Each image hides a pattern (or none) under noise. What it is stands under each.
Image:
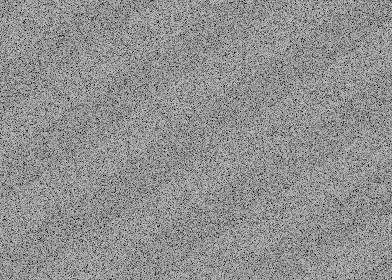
diagonal stripes
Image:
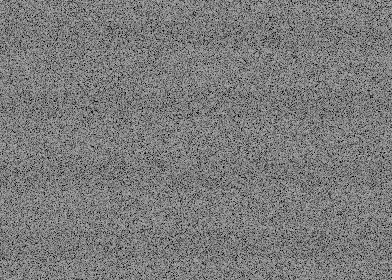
horizontal stripes
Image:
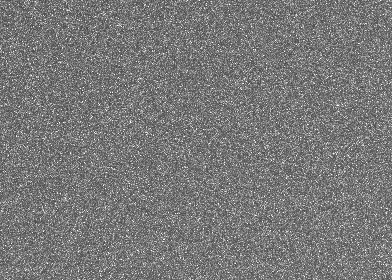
a smooth slope
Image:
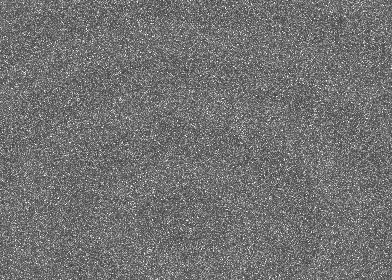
rings round one point
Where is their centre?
bottom middle
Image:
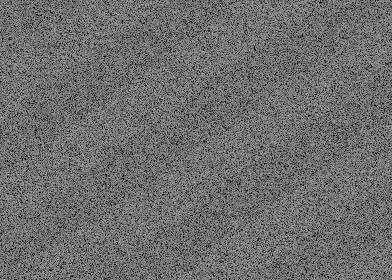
diagonal stripes
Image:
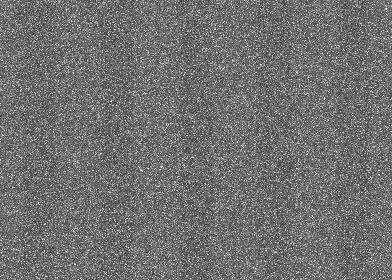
vertical stripes
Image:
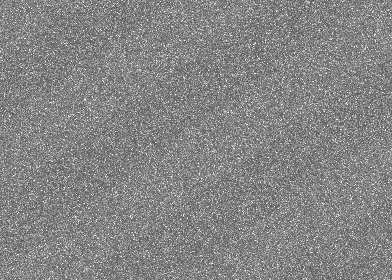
diagonal stripes
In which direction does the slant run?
bottom left to top right
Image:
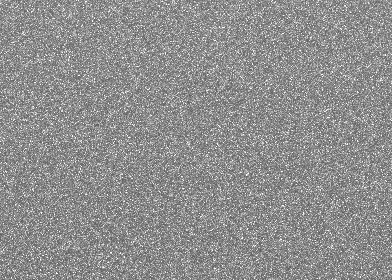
a smooth slope
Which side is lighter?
top
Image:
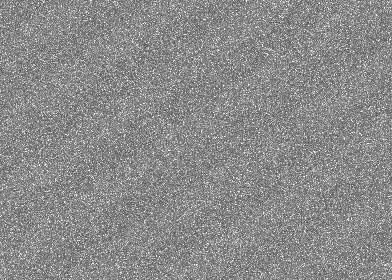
diagonal stripes
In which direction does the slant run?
bottom left to top right
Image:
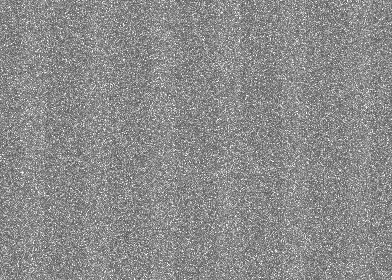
vertical stripes
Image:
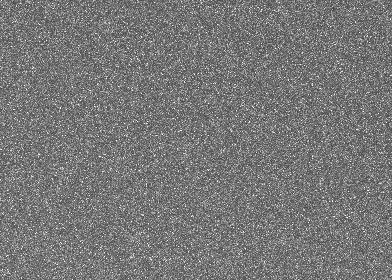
a smooth slope
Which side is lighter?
bottom left
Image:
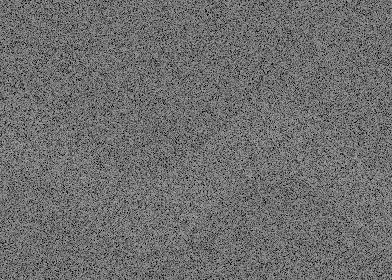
a wavy band
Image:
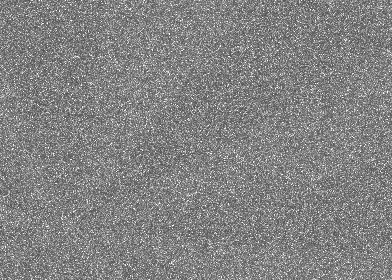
spokes from one point
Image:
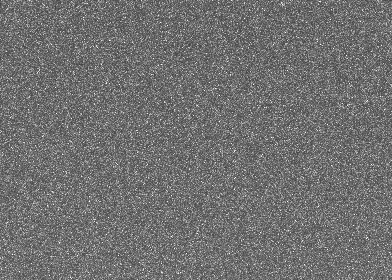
a smooth slope
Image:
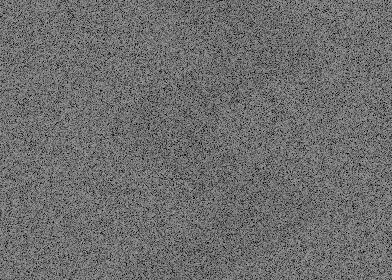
a wavy band
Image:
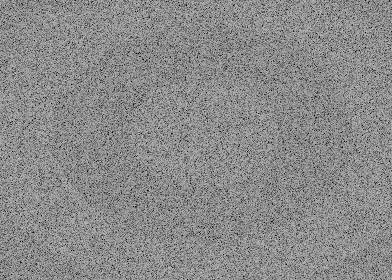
rings round one point
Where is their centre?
centre
